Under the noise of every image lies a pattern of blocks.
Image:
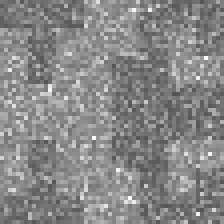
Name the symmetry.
top and bottom mirror each other
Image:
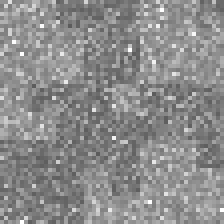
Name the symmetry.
mirrored about the diagonal from the bottom left
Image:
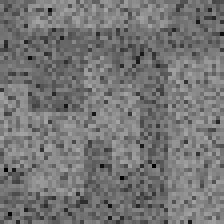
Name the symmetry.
no symmetry
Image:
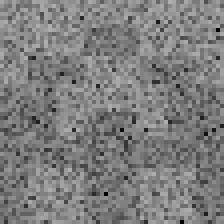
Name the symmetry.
left and right mirror each other
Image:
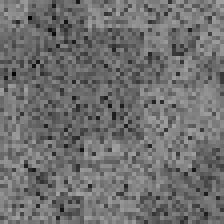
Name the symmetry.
mirrored about the diagonal from the top left
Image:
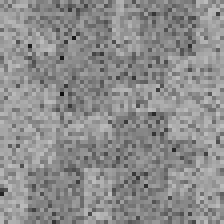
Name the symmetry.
the same after a half turn
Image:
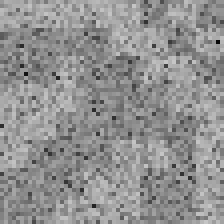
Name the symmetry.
mirrored about the diagonal from the bottom left
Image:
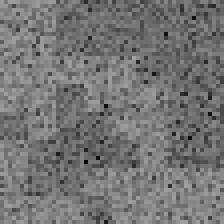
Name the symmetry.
mirrored about the diagonal from the bottom left
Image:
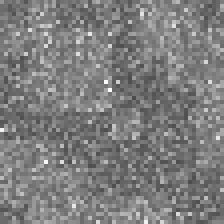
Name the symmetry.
mirrored about the diagonal from the top left
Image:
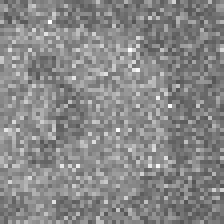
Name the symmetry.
top and bottom mirror each other
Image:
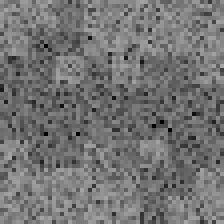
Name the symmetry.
the same after a half turn
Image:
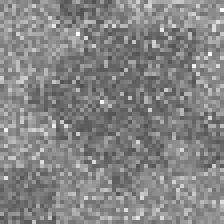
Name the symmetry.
mirrored about the diagonal from the bottom left
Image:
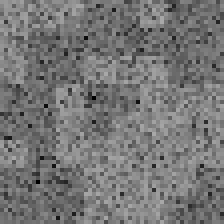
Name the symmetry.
mirrored about the diagonal from the top left
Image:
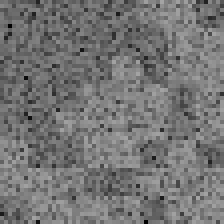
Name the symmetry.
mirrored about the diagonal from the top left
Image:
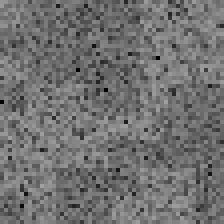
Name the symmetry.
no symmetry
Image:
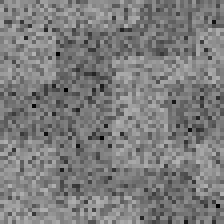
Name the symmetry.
top and bottom mirror each other
